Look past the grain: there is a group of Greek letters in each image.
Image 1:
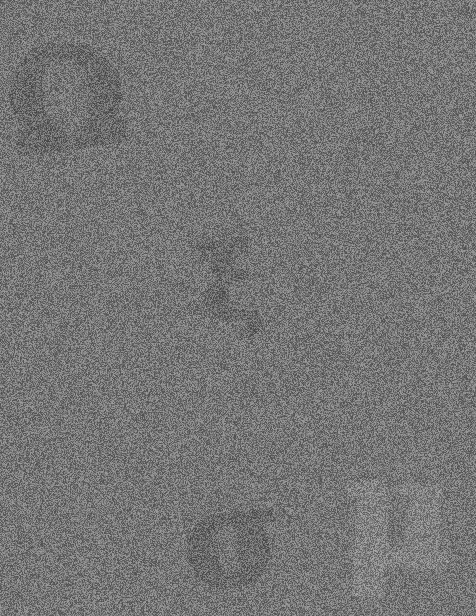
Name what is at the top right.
nothing
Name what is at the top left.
omega
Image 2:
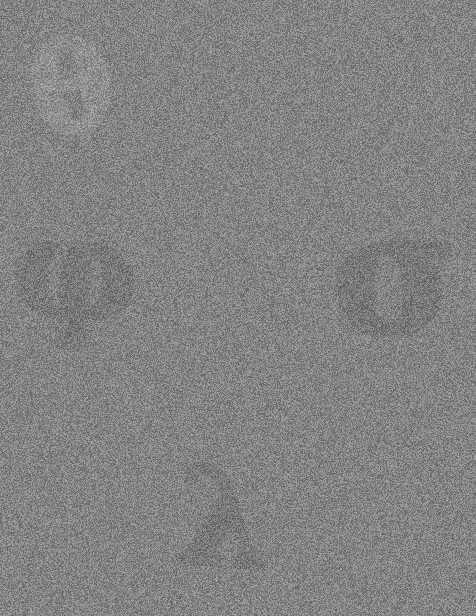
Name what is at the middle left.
phi
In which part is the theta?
top left
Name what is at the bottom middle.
lambda
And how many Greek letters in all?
4
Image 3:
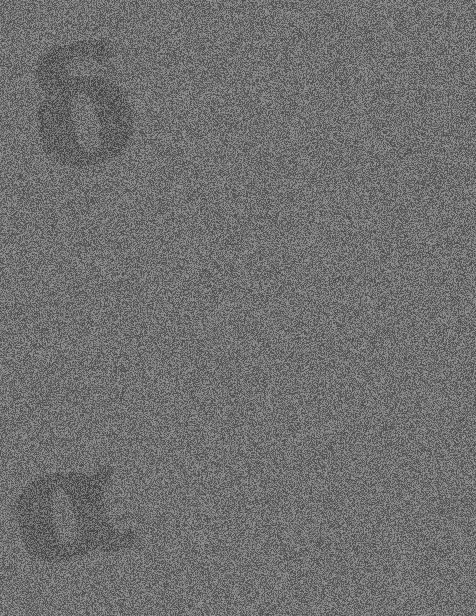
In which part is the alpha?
bottom left
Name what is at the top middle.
nothing
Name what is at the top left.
delta
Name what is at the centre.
nothing
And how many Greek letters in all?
2
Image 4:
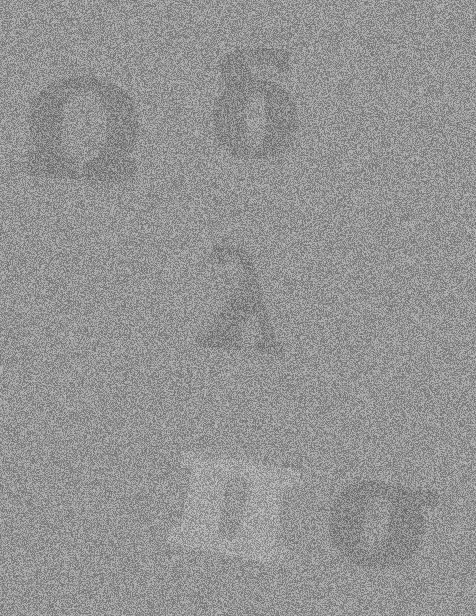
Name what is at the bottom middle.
pi
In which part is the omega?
top left
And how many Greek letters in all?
5
